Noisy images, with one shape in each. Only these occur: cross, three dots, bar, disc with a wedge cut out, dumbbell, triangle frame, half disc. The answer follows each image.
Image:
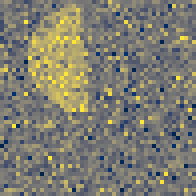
half disc
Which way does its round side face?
left
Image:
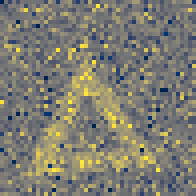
triangle frame
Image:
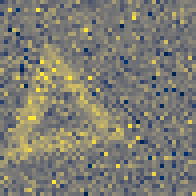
triangle frame
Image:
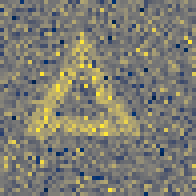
triangle frame
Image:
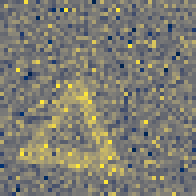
triangle frame
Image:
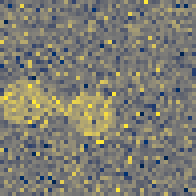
dumbbell
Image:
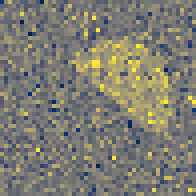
half disc
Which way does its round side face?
up and right
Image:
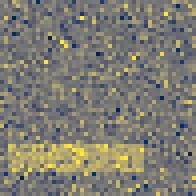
bar
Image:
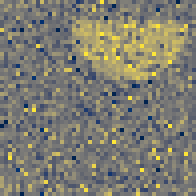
half disc
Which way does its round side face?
down
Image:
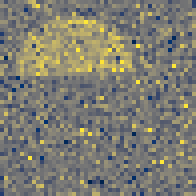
half disc
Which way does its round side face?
up
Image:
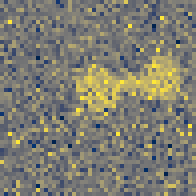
dumbbell
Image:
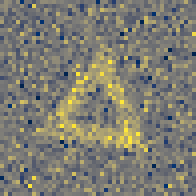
triangle frame
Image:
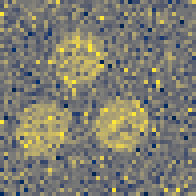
three dots
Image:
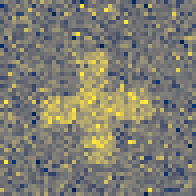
cross
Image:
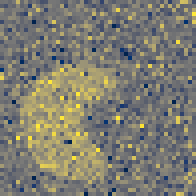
disc with a wedge cut out
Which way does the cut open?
right
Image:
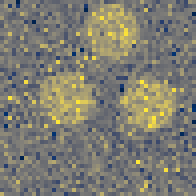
three dots
